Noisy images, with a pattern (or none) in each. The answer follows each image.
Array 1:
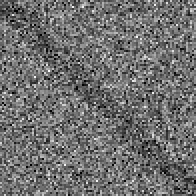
a diagonal band
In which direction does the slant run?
top left to bottom right
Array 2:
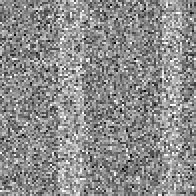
bands of columns
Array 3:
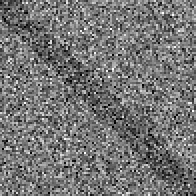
a diagonal band
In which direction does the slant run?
top left to bottom right
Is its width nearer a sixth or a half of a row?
a sixth
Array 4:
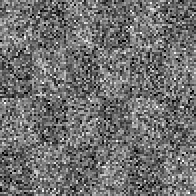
a checkerboard
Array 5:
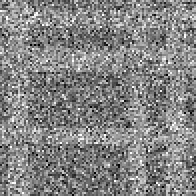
bands of rows crossing bands of columns
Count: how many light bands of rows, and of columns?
3 and 3
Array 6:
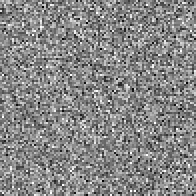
only noise
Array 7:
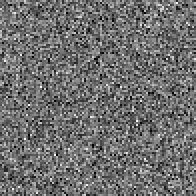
only noise
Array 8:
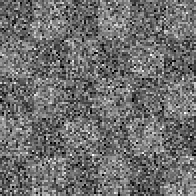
a checkerboard
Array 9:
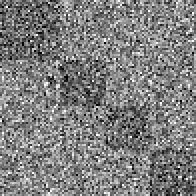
blocks along the diagonal
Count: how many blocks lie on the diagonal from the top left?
4
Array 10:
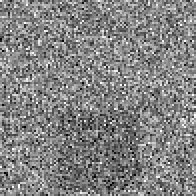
one block
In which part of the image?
bottom middle
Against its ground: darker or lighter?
darker
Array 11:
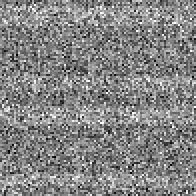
bands of rows
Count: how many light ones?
4
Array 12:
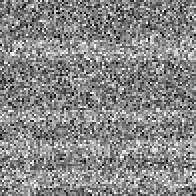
bands of rows
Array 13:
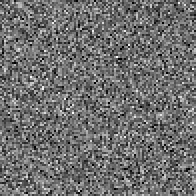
only noise
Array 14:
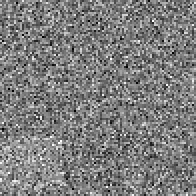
one block
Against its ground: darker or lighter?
lighter
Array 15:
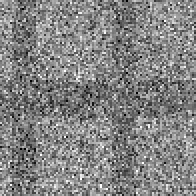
bands of rows crossing bands of columns
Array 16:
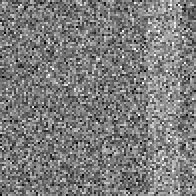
one band of columns
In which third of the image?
right
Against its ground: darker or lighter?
lighter
